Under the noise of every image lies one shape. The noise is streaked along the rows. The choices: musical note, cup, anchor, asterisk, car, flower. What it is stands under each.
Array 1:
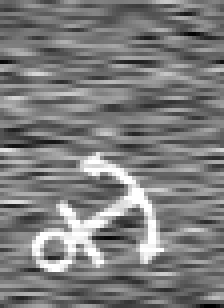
anchor
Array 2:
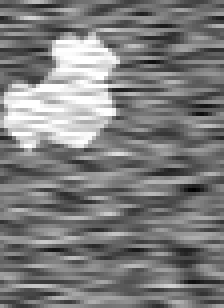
car
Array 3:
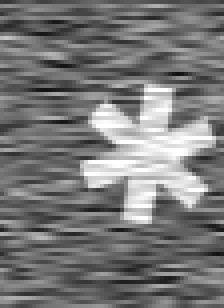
asterisk
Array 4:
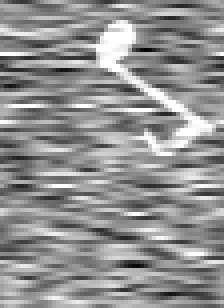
musical note
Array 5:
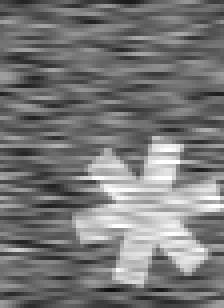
asterisk
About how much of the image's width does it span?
two thirds
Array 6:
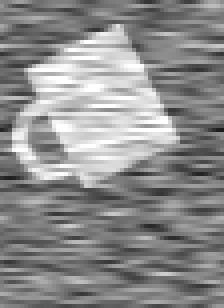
cup
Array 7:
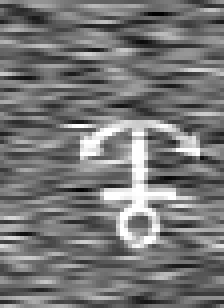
anchor
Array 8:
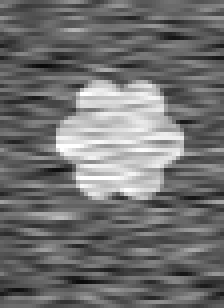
flower
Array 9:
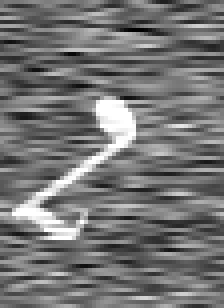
musical note
